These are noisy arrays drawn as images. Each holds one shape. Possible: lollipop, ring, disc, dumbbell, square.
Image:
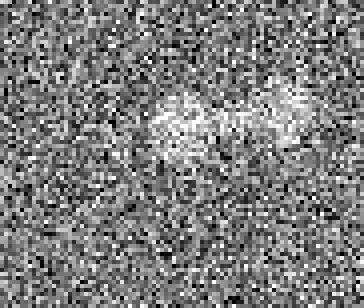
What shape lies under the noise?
dumbbell
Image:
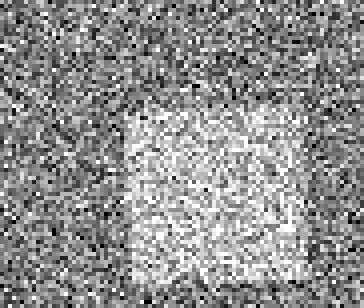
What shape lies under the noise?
square
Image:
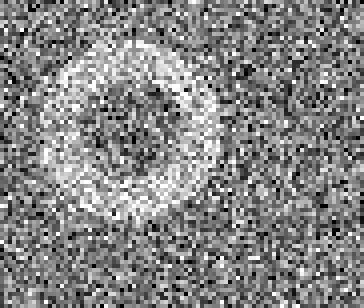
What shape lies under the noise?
ring
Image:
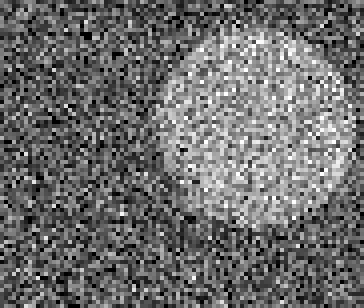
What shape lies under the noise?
disc
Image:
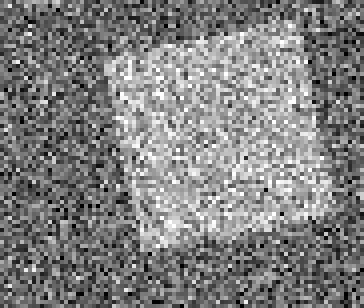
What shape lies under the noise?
square
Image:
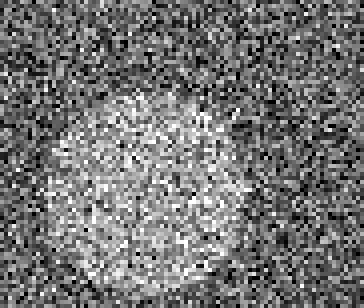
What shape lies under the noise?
disc
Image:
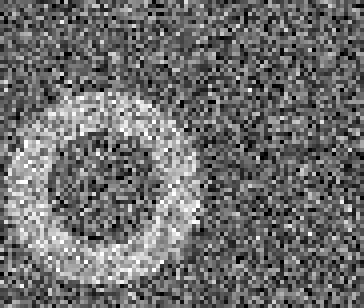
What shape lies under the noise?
ring
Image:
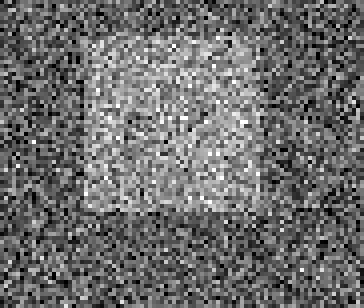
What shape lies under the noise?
square
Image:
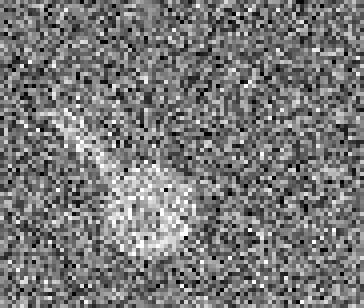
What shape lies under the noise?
lollipop
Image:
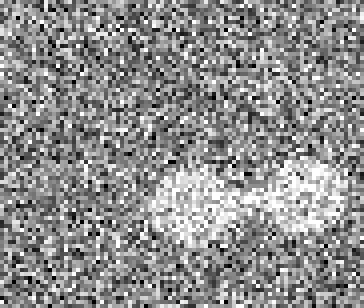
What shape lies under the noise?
dumbbell
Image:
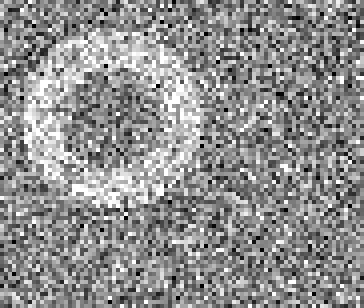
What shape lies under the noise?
ring
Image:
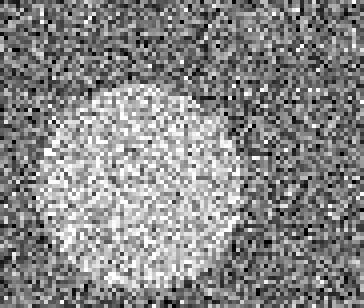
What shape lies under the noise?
disc
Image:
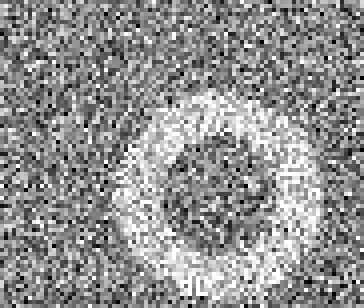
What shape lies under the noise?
ring
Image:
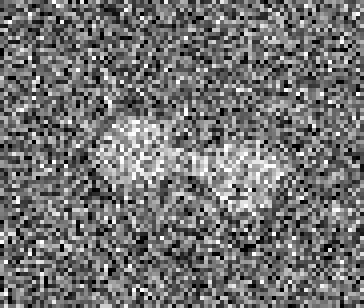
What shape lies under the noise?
dumbbell
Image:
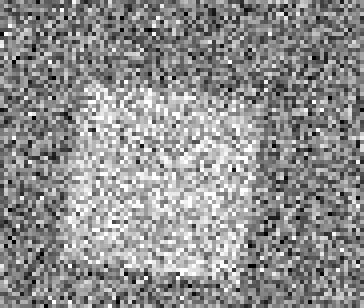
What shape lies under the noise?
square
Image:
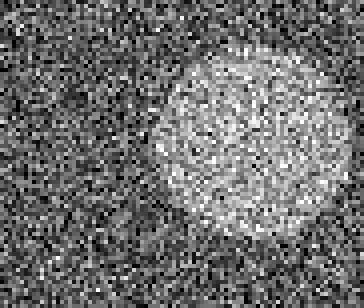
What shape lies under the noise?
disc
